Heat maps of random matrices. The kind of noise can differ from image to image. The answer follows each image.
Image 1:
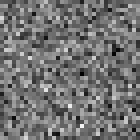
independent entries
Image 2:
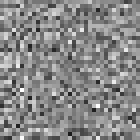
low rank plus noise
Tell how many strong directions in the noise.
one
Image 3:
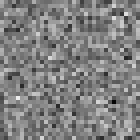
low rank plus noise
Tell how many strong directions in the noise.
one
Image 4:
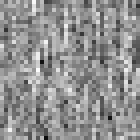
streaked along the columns
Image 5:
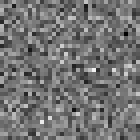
independent entries
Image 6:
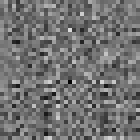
low rank plus noise
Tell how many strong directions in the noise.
one
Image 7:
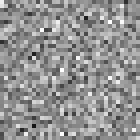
independent entries
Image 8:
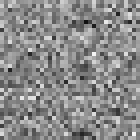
low rank plus noise
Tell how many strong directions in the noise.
five to eight
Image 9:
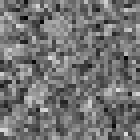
blotchy
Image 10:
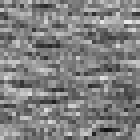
streaked along the rows
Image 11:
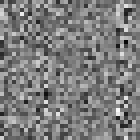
columns of uneven size
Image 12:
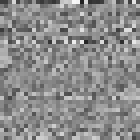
rows of uneven size
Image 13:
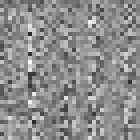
columns of uneven size
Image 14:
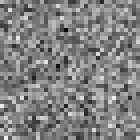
independent entries
